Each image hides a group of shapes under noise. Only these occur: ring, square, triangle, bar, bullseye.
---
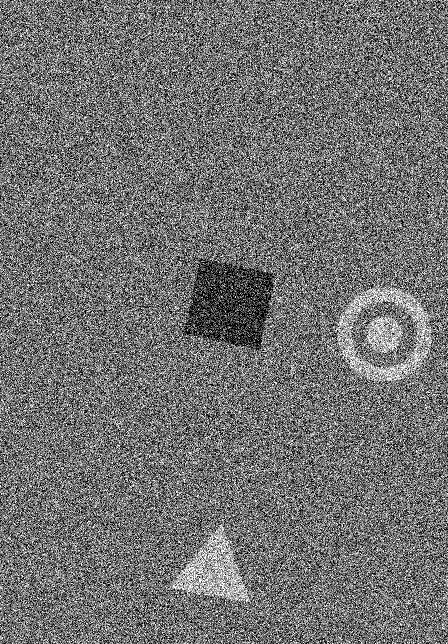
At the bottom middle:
triangle
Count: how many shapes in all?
3
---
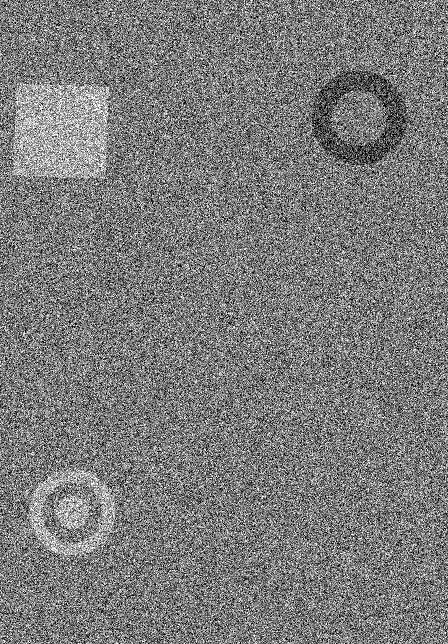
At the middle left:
nothing
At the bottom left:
bullseye
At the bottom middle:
nothing
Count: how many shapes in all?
3
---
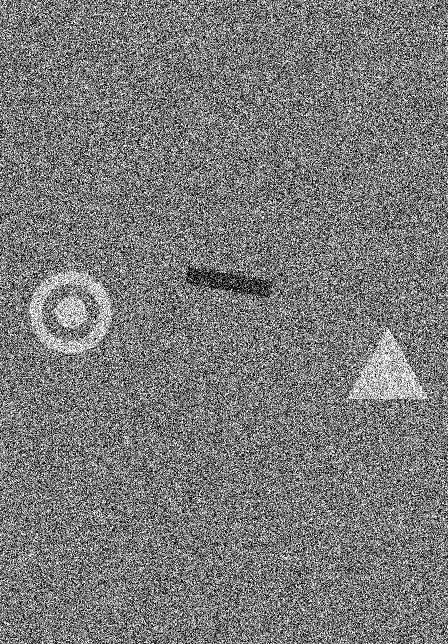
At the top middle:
nothing
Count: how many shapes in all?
3
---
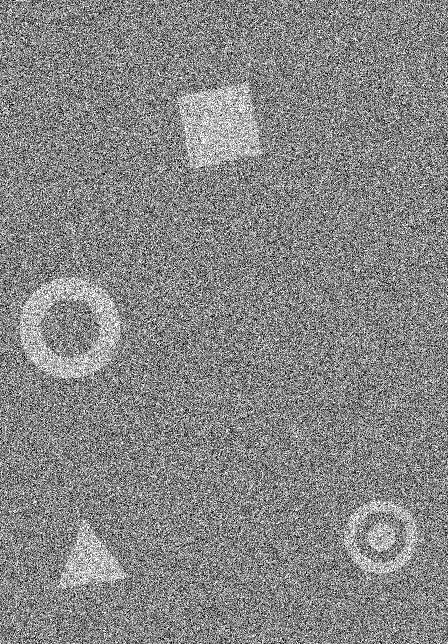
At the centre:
nothing
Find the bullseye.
bottom right
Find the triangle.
bottom left
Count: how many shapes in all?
4
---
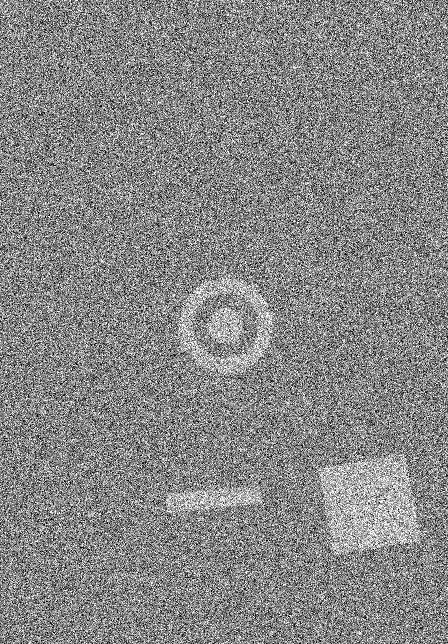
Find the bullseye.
centre
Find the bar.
bottom middle
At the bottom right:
square
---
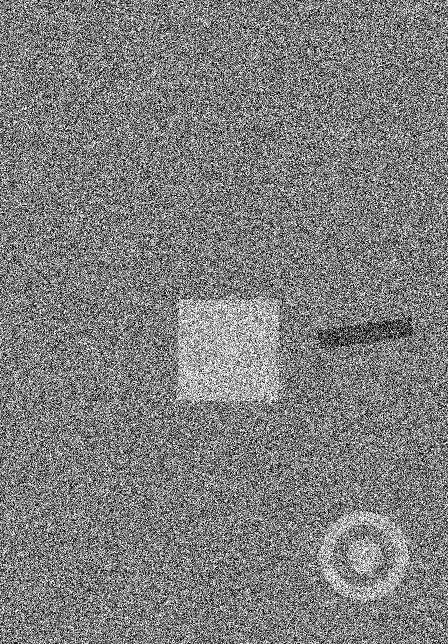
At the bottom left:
nothing
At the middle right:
bar
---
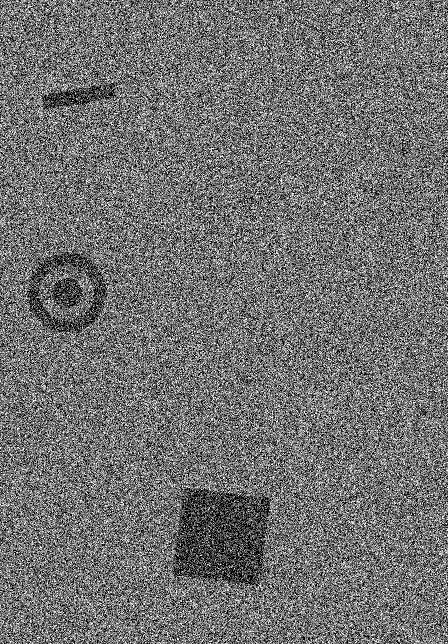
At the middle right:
nothing
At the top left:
bar
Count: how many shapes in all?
3
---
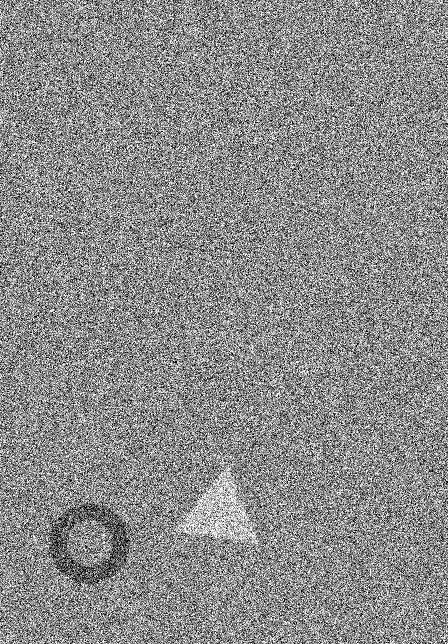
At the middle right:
nothing
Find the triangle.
bottom middle
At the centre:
nothing
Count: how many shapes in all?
2
